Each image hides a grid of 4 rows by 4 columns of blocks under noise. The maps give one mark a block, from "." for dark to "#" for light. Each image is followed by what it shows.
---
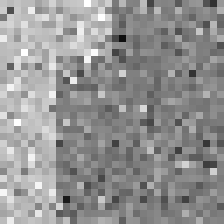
# # . .
# . . .
# . . .
# . . .
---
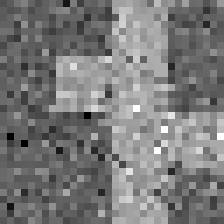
. . # .
. # # .
. . # #
. . # .
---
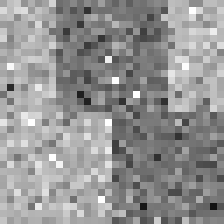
# . . #
# . . #
# # . .
# # . .
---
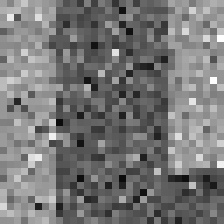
# . . #
# . . #
# . . #
# . . .
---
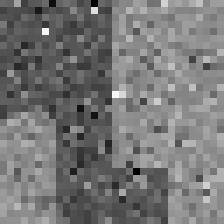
. . # #
. . # #
# . # #
# . . #
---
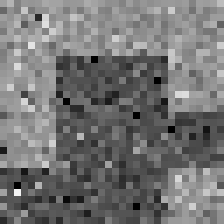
# # # #
# . . #
# . . .
. . . #
